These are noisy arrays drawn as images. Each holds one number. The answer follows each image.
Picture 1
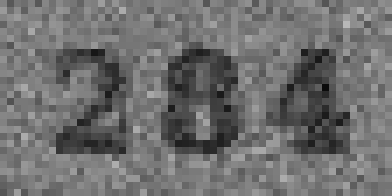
284
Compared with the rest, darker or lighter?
darker
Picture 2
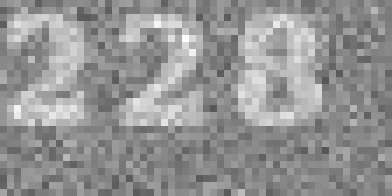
228
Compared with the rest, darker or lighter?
lighter
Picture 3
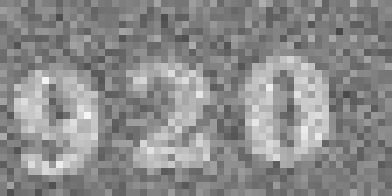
920
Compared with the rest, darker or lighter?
lighter
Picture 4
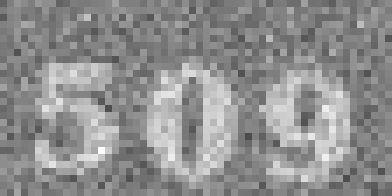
509
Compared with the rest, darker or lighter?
lighter
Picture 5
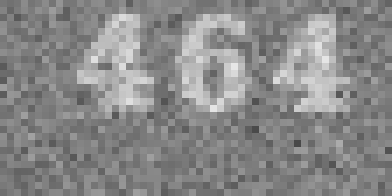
464
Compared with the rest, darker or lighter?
lighter
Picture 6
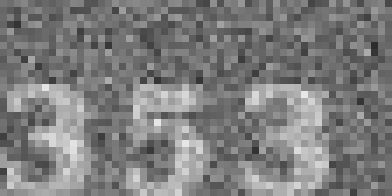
353
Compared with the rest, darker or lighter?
lighter
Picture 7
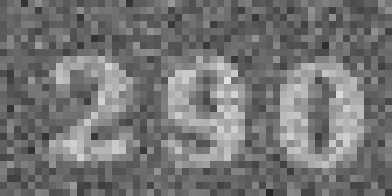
290
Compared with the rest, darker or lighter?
lighter
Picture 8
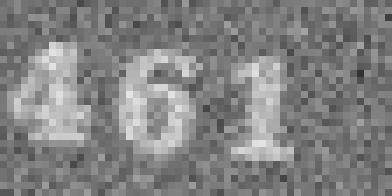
461
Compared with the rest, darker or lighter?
lighter
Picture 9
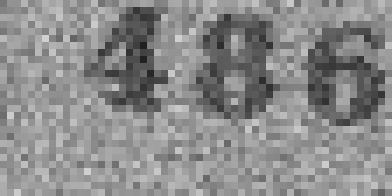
486
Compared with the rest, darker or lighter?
darker
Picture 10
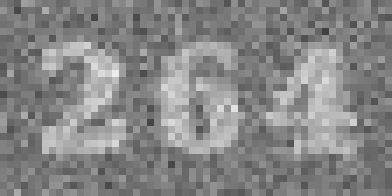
264
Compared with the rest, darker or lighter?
lighter
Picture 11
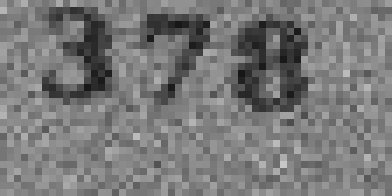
378
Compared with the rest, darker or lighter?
darker
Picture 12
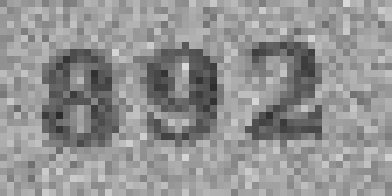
892
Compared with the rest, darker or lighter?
darker
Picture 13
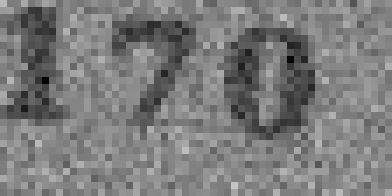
170
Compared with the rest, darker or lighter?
darker
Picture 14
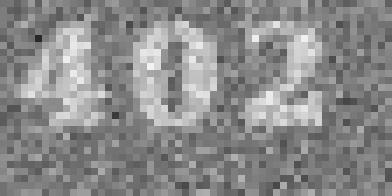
402
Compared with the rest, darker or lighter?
lighter
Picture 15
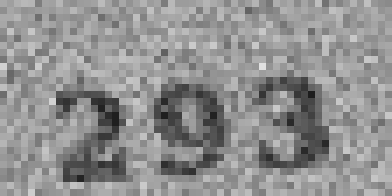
293
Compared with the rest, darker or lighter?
darker
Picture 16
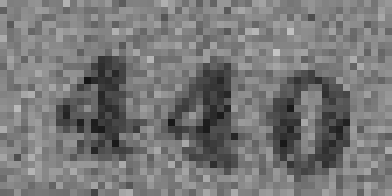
440
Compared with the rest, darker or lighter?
darker
